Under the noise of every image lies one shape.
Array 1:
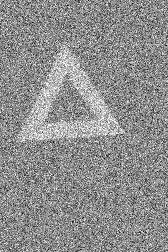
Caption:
light triangle frame
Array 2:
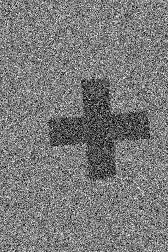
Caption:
dark cross
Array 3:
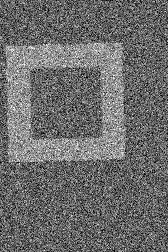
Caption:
light square frame
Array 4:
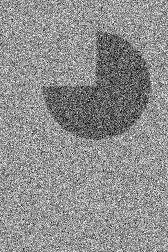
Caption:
dark disc with a wedge cut out
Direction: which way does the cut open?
up and left
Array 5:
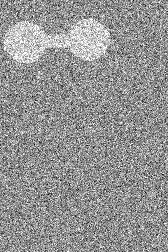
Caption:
light dumbbell
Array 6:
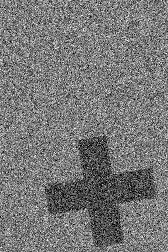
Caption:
dark cross
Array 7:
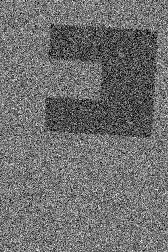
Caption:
dark square with a notch
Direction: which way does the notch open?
left
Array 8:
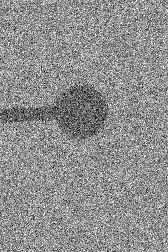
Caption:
dark lollipop
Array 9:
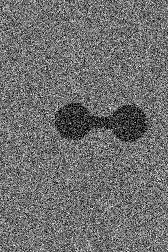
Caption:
dark dumbbell
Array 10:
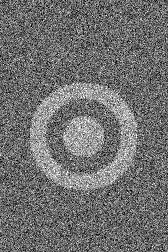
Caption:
light bullseye
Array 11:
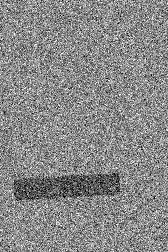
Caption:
dark bar
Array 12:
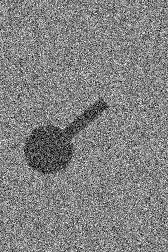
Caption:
dark lollipop
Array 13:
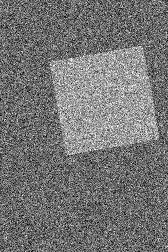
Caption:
light square
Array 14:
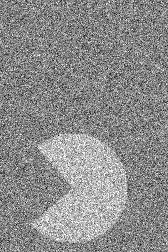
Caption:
light disc with a wedge cut out
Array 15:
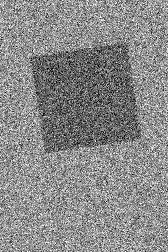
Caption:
dark square
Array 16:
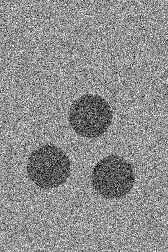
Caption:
dark three dots
